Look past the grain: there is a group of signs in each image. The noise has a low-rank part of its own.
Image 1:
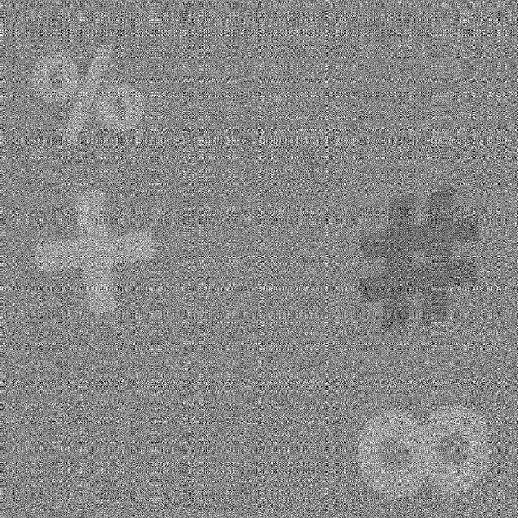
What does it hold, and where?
top left: light percent sign; middle left: light plus sign; middle right: dark hash sign; bottom right: light infinity sign
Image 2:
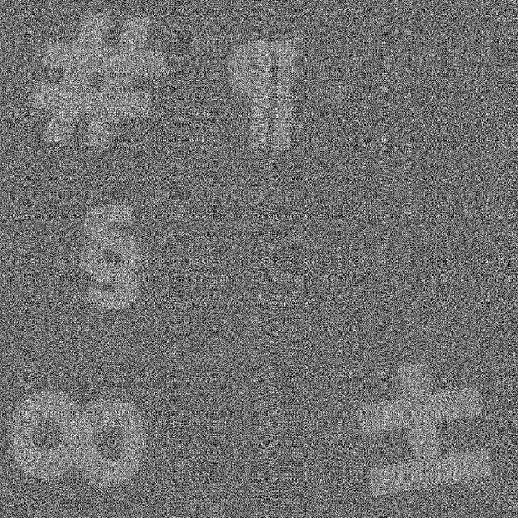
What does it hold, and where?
top left: light hash sign; top middle: light pilcrow; middle left: light section sign; bottom left: light infinity sign; bottom right: light plus-minus sign
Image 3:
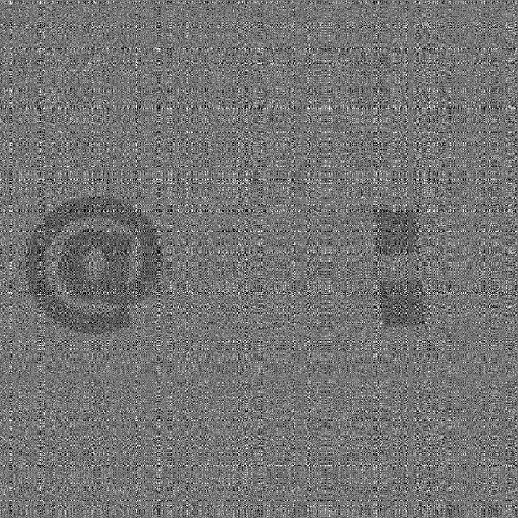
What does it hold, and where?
middle left: dark at sign; middle right: dark colon
